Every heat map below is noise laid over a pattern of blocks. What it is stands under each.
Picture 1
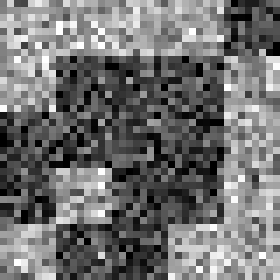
mirrored about the diagonal from the bottom left
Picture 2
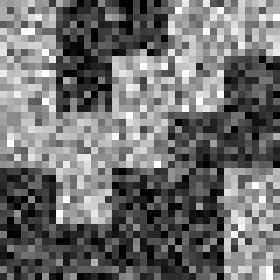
no symmetry
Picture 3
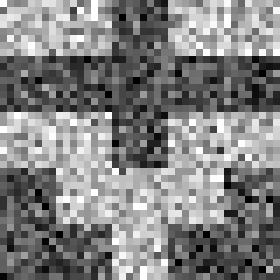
left and right mirror each other
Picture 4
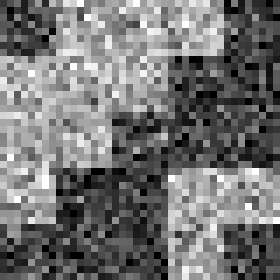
mirrored about the diagonal from the top left
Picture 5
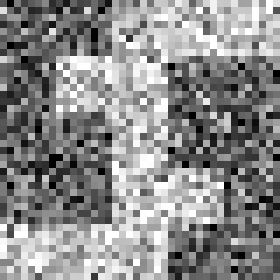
the same after a half turn
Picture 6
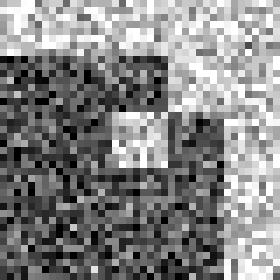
mirrored about the diagonal from the bottom left
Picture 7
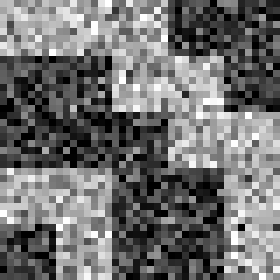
mirrored about the diagonal from the bottom left
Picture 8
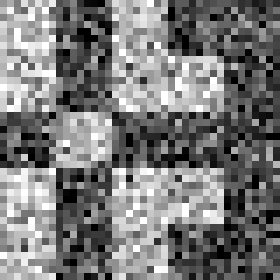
top and bottom mirror each other
